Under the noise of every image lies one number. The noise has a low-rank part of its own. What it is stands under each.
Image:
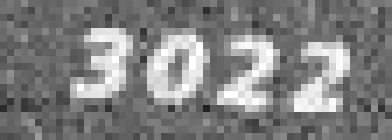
3022
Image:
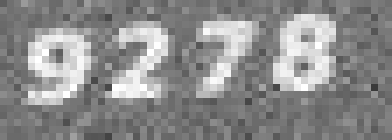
9278
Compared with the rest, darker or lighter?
lighter
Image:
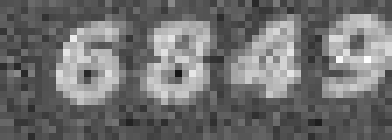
6849
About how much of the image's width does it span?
nearly all
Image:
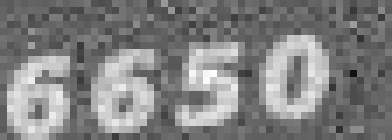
6650
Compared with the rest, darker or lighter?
lighter
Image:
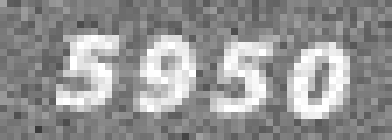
5950
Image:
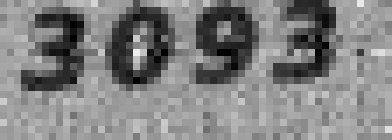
3093
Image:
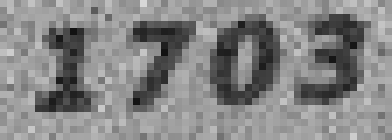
1703
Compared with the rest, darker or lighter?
darker
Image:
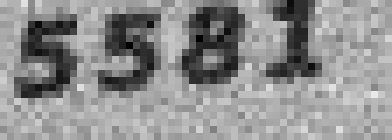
5581
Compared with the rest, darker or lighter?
darker
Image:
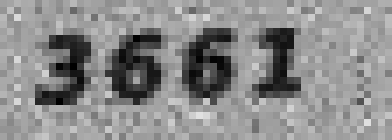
3661
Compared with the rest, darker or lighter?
darker
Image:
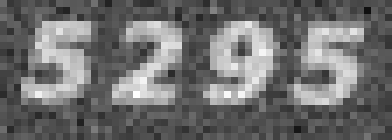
5295
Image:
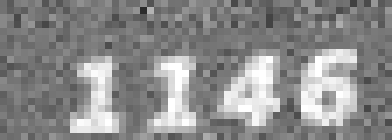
1146
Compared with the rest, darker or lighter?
lighter
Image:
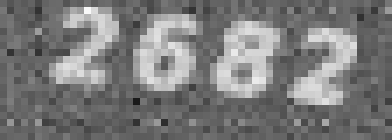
2682
